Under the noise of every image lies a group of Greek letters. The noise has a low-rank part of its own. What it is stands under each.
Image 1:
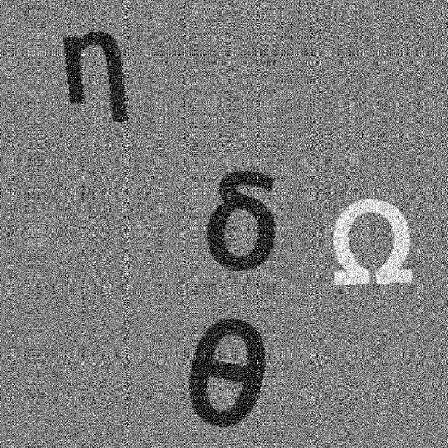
top left: dark eta; centre: dark delta; middle right: light omega; bottom middle: dark theta
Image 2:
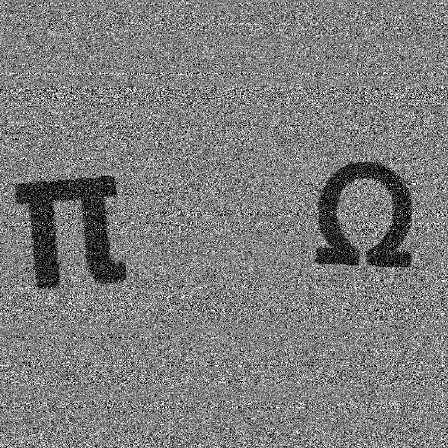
middle left: dark pi; middle right: dark omega
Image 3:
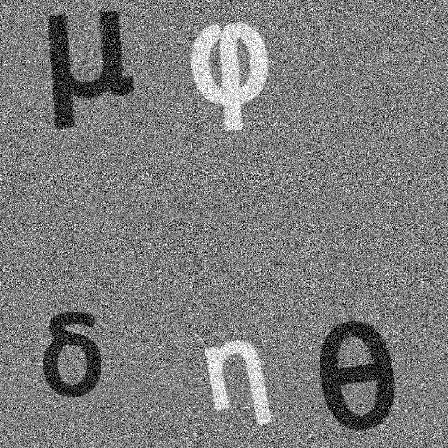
top left: dark mu; top middle: light phi; bottom left: dark delta; bottom middle: light eta; bottom right: dark theta
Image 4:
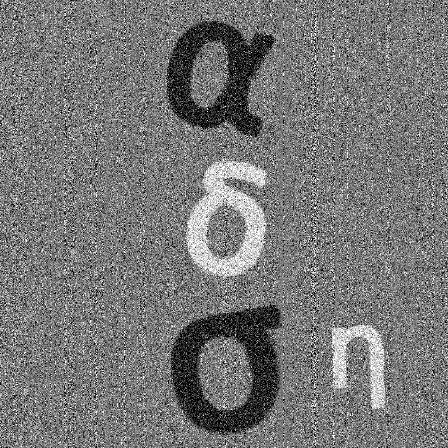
top middle: dark alpha; centre: light delta; bottom middle: dark sigma; bottom right: light eta
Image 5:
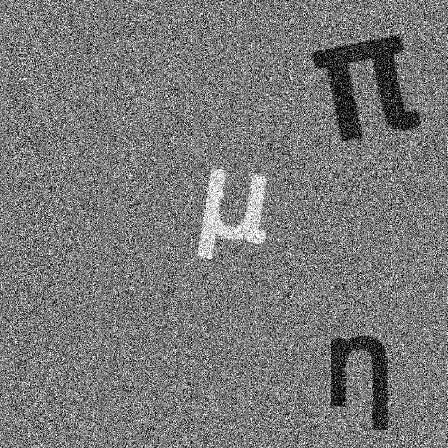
top right: dark pi; centre: light mu; bottom right: dark eta
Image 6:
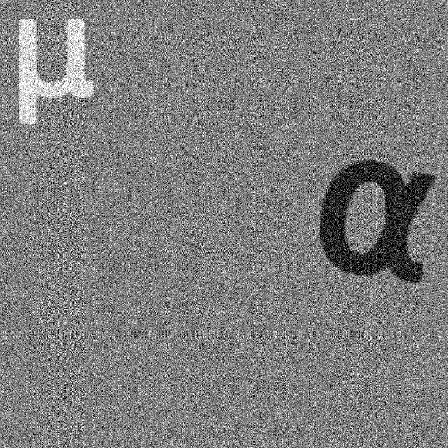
top left: light mu; middle right: dark alpha
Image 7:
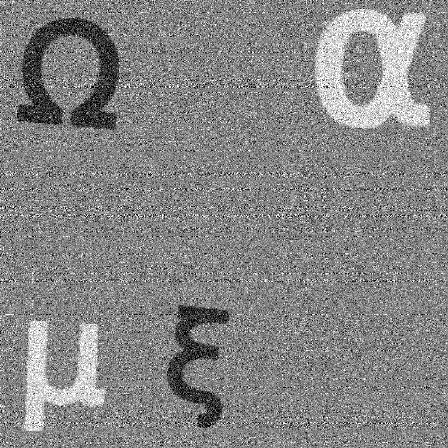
top left: dark omega; top right: light alpha; bottom left: light mu; bottom middle: dark xi
